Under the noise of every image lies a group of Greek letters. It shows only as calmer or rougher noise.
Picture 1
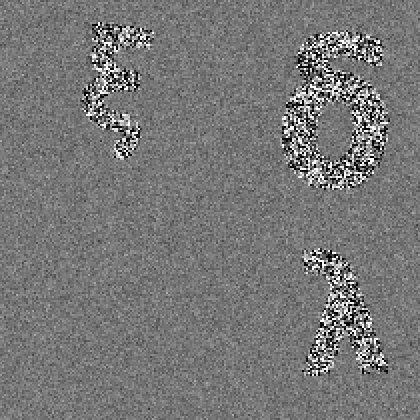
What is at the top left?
xi
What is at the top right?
delta
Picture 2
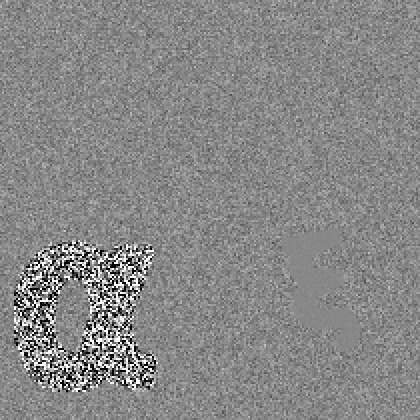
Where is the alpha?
bottom left
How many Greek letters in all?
2
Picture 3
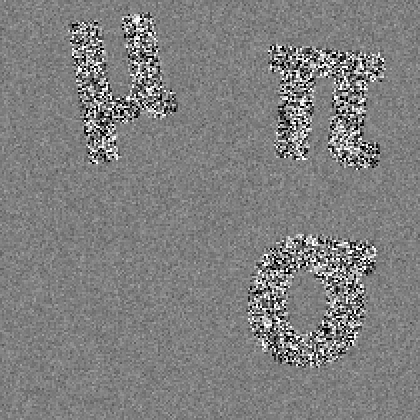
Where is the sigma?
bottom right
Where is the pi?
top right
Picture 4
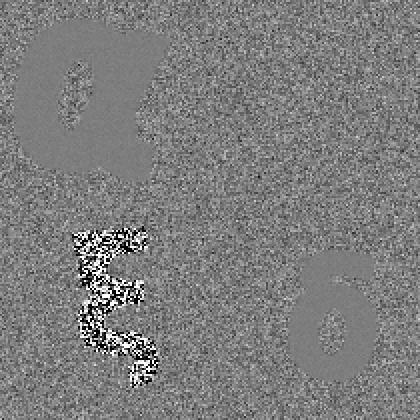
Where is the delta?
bottom right
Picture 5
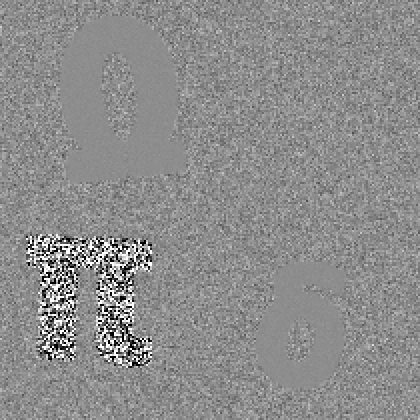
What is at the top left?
omega
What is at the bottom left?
pi
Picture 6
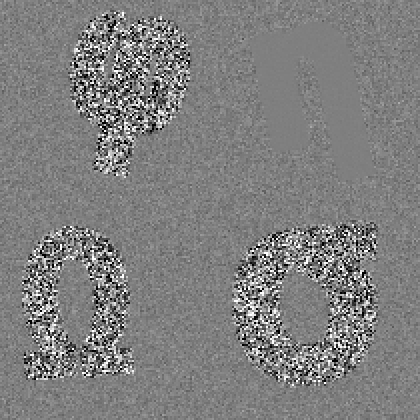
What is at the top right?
eta
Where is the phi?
top left
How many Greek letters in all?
4
